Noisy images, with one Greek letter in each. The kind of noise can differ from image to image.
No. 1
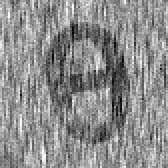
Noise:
streaked along the columns
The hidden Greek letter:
theta
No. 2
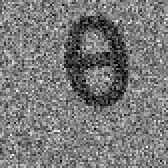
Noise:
independent entries
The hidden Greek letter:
theta
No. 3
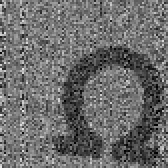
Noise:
columns of uneven size
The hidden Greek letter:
omega
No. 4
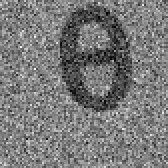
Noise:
independent entries
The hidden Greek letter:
theta
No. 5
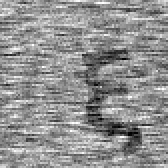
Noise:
streaked along the rows
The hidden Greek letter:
xi
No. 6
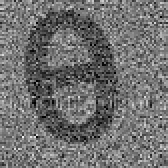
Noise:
low rank plus noise
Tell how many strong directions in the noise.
three or four
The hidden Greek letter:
theta
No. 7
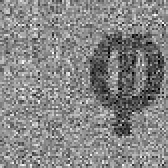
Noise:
low rank plus noise
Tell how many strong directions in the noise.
two
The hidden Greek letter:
phi
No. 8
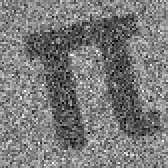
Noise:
independent entries
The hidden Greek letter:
pi
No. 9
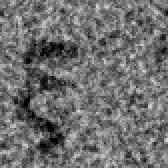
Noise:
blotchy
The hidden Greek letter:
xi
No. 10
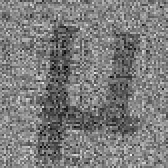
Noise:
low rank plus noise
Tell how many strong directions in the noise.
three or four
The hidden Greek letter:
mu
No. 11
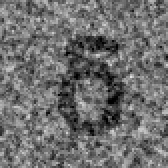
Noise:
blotchy
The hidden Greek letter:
delta
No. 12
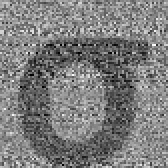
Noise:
rows of uneven size
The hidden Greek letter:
sigma
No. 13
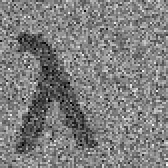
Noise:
independent entries
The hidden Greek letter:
lambda
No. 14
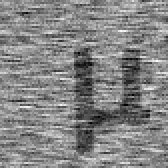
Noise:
streaked along the rows
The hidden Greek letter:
mu
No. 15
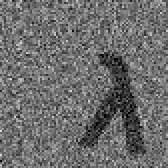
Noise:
low rank plus noise
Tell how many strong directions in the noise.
three or four
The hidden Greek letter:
lambda
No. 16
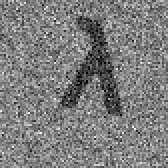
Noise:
independent entries
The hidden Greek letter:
lambda
